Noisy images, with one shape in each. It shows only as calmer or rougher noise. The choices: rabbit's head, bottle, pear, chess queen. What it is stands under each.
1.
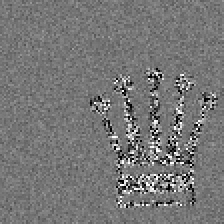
chess queen
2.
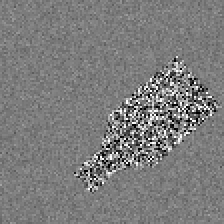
bottle
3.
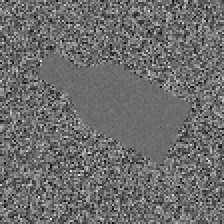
bottle
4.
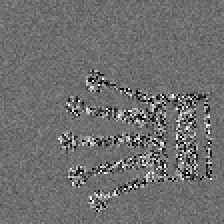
chess queen
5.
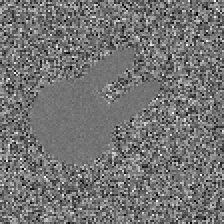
rabbit's head
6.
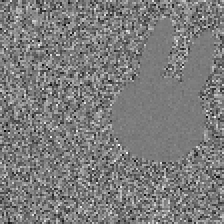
rabbit's head
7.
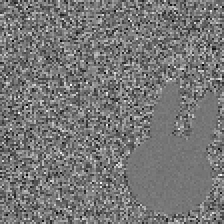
rabbit's head
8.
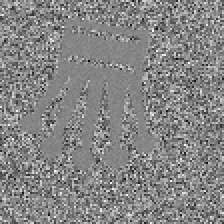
chess queen
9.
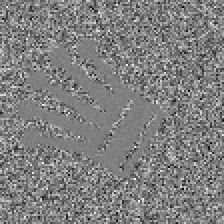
chess queen
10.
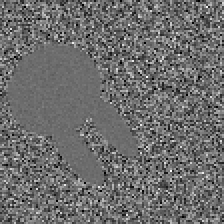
rabbit's head
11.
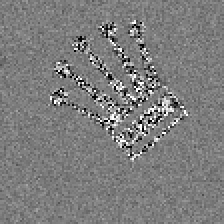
chess queen
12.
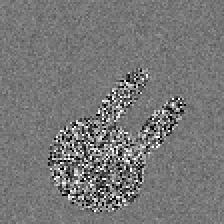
rabbit's head
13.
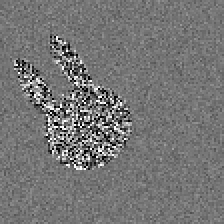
rabbit's head
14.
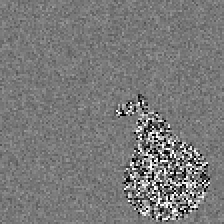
pear
